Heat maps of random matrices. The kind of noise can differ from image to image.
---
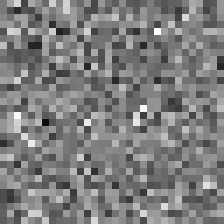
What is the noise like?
low rank plus noise
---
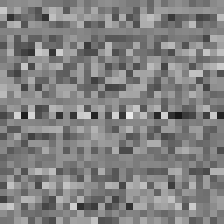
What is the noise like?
rows of uneven size
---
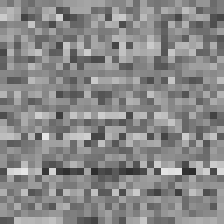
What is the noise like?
rows of uneven size
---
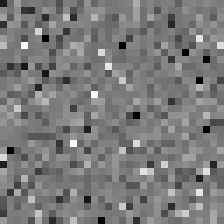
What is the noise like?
heavy tails
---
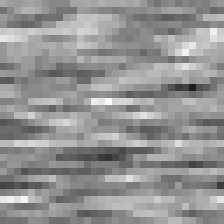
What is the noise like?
streaked along the rows
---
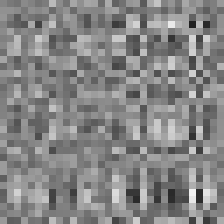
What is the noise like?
low rank plus noise
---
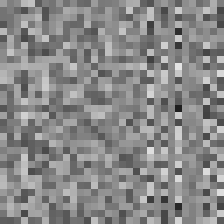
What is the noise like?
columns of uneven size
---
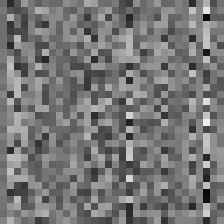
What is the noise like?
columns of uneven size
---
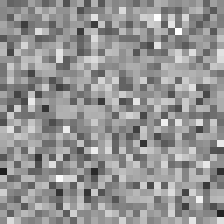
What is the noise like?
independent entries
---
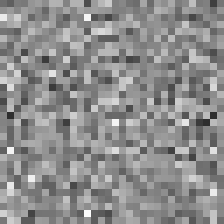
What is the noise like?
low rank plus noise
